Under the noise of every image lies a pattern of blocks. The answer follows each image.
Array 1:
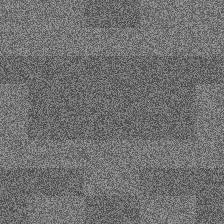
left and right mirror each other
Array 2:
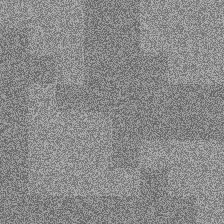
mirrored about the diagonal from the bottom left
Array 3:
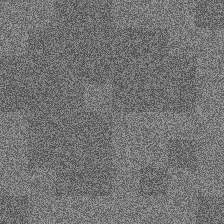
mirrored about the diagonal from the top left
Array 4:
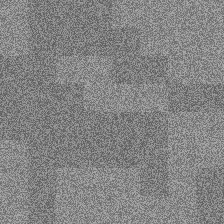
no symmetry
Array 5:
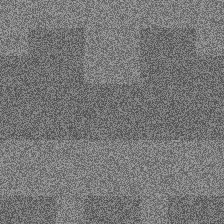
left and right mirror each other
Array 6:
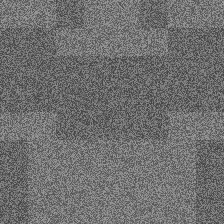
left and right mirror each other
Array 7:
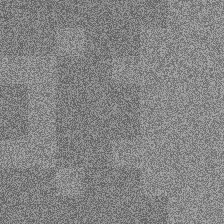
top and bottom mirror each other
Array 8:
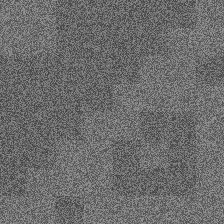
mirrored about the diagonal from the top left
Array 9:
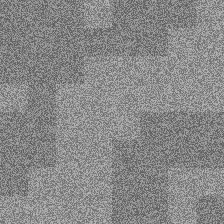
mirrored about the diagonal from the top left
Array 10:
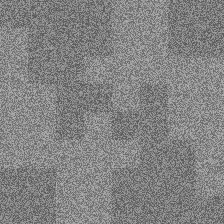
the same after a half turn
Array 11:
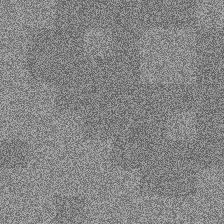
mirrored about the diagonal from the bottom left
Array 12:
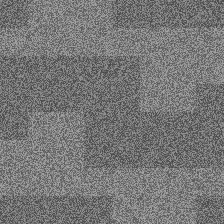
the same after a half turn
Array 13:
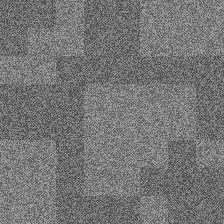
mirrored about the diagonal from the top left
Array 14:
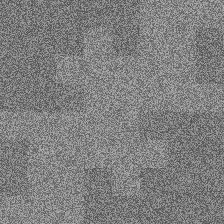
the same after a half turn
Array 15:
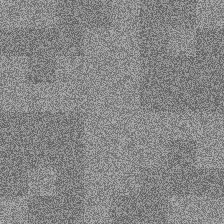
the same after a half turn
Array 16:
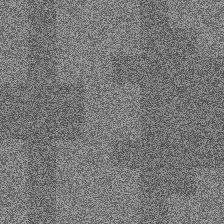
top and bottom mirror each other
